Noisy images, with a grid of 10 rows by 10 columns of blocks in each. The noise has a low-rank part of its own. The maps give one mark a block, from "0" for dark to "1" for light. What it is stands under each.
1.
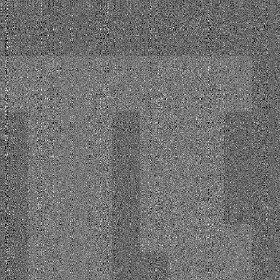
0 0 0 0 0 0 0 0 0 0
0 0 0 0 0 0 0 0 0 0
1 1 1 1 1 1 1 1 1 0
1 1 1 1 1 1 1 1 1 0
0 1 1 1 0 1 1 1 0 0
0 1 1 1 0 1 1 1 0 0
0 1 1 1 0 1 1 1 0 0
0 1 1 1 0 1 1 1 0 0
0 1 1 1 0 1 1 1 1 0
0 1 1 1 0 0 1 1 1 0
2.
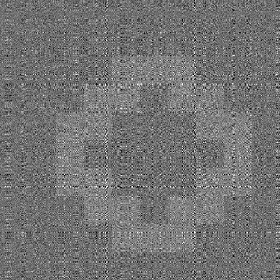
0 0 0 0 0 0 0 0 0 0
0 0 0 0 0 0 0 0 0 0
0 0 0 0 1 1 1 0 0 0
0 0 0 1 1 0 1 1 0 0
0 0 1 1 0 0 0 1 1 0
0 0 1 0 0 0 0 0 1 0
0 0 1 1 0 0 0 1 1 0
0 0 0 1 1 0 1 1 0 0
0 0 0 0 1 1 1 0 0 0
0 0 0 0 0 0 0 0 0 0
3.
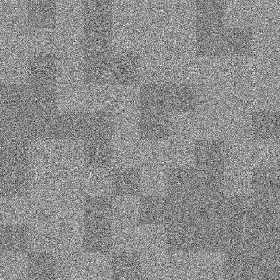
1 0 1 0 1 1 1 0 1 1
1 1 1 0 1 1 1 0 0 1
1 0 1 0 0 1 1 1 1 1
0 0 1 1 1 0 0 1 1 1
0 0 0 0 1 0 1 1 1 0
0 1 1 0 1 1 1 0 1 1
0 1 1 1 0 1 0 0 1 0
1 1 1 0 1 0 0 0 0 0
0 1 1 0 1 1 0 0 0 0
1 0 1 1 0 1 1 1 0 0
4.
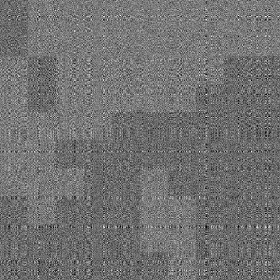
0 1 1 1 1 1 1 1 1 1
0 1 1 1 1 1 1 1 1 1
1 0 1 1 1 1 1 1 0 0
1 0 1 1 1 1 1 0 0 0
1 1 1 1 0 0 0 0 0 0
1 1 0 0 0 0 0 0 0 0
1 1 1 0 0 1 0 0 0 0
0 1 0 0 0 1 1 0 0 0
0 0 0 0 0 1 1 0 0 0
0 0 0 0 0 0 1 0 0 0
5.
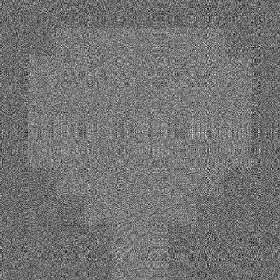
0 0 0 0 0 0 0 0 0 0
0 0 1 1 1 1 1 1 0 0
0 1 1 1 1 1 1 1 1 0
0 1 1 1 1 1 1 1 1 0
0 1 1 1 1 1 1 1 1 0
0 1 1 1 1 1 1 1 1 0
0 0 1 1 1 1 1 1 0 0
0 0 0 1 1 1 1 0 0 0
0 0 0 0 1 1 0 0 0 0
0 0 0 0 1 1 0 0 0 0
